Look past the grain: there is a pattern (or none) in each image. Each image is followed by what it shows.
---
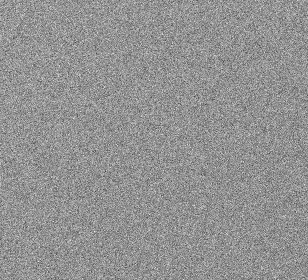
a smooth slope
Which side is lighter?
top left
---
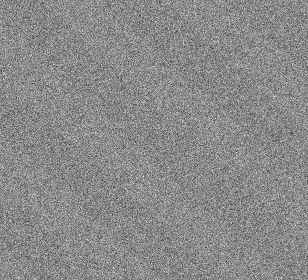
diagonal stripes
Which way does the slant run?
top left to bottom right
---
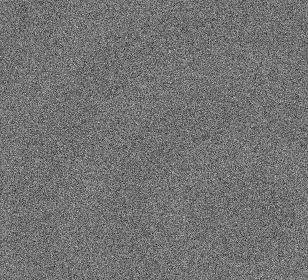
rings round one point
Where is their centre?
bottom right
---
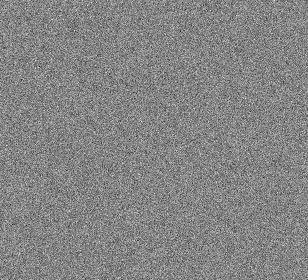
only noise
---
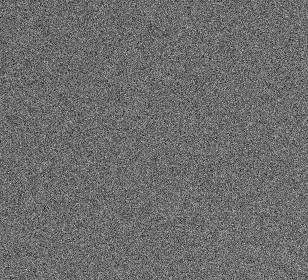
a smooth slope
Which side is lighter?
bottom right
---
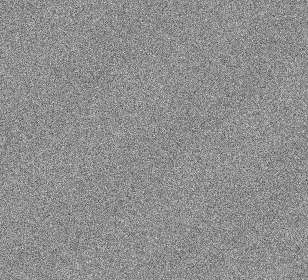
diagonal stripes
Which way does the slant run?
bottom left to top right
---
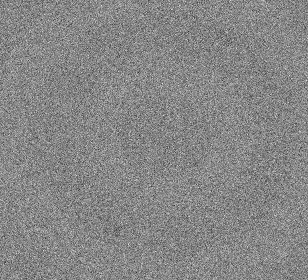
rings round one point
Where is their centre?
centre
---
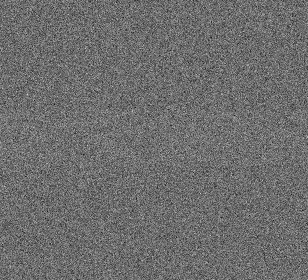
one horizontal stripe
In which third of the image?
middle
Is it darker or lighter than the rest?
lighter
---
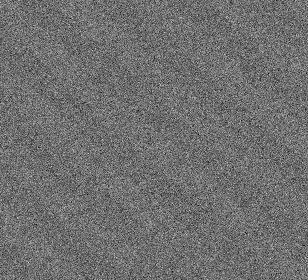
diagonal stripes
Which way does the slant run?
top left to bottom right
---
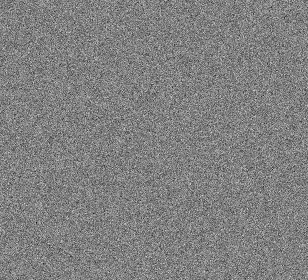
only noise
